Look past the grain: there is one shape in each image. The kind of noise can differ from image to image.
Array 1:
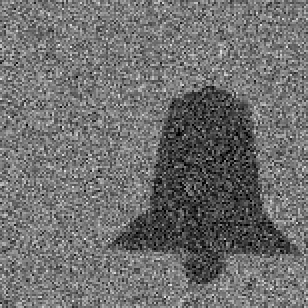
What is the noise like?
low rank plus noise
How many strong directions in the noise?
five to eight
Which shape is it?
bell
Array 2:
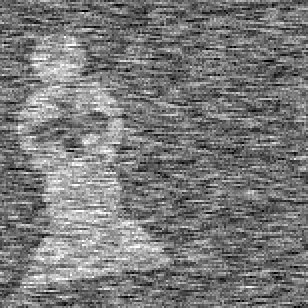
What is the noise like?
streaked along the rows
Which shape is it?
chess bishop
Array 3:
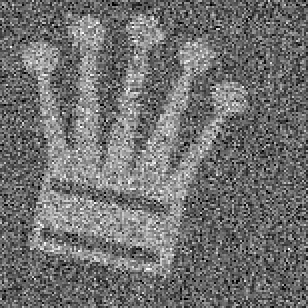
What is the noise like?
low rank plus noise
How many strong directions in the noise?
two
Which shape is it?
chess queen
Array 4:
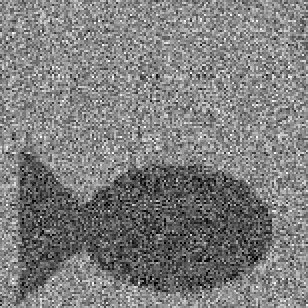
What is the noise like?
low rank plus noise
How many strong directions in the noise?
two
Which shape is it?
fish
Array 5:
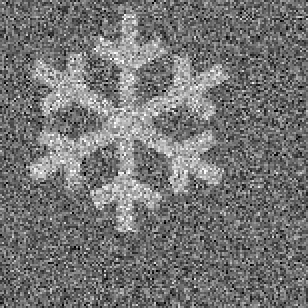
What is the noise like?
low rank plus noise
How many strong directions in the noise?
three or four
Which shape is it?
snowflake
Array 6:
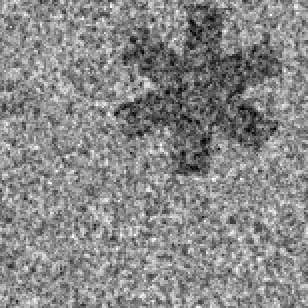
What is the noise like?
blotchy
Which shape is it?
asterisk
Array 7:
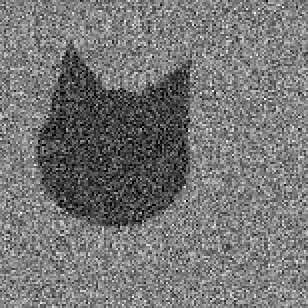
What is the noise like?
low rank plus noise
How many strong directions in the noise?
two
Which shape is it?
cat's head
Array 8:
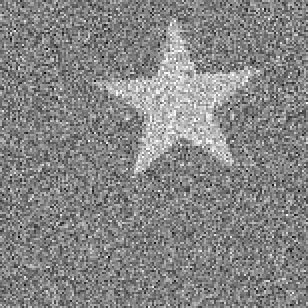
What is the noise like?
low rank plus noise
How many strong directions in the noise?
one
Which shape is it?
star
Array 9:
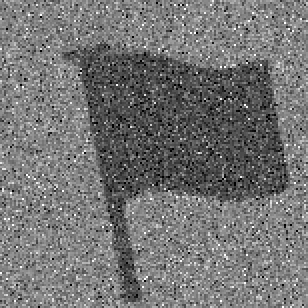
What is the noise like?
heavy tails
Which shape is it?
flag
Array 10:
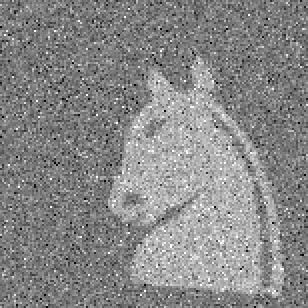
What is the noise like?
heavy tails
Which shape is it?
chess knight
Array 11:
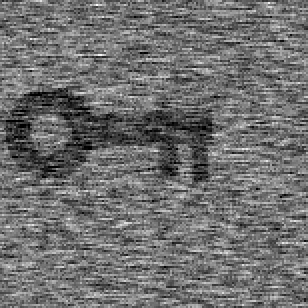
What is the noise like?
streaked along the rows
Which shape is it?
key
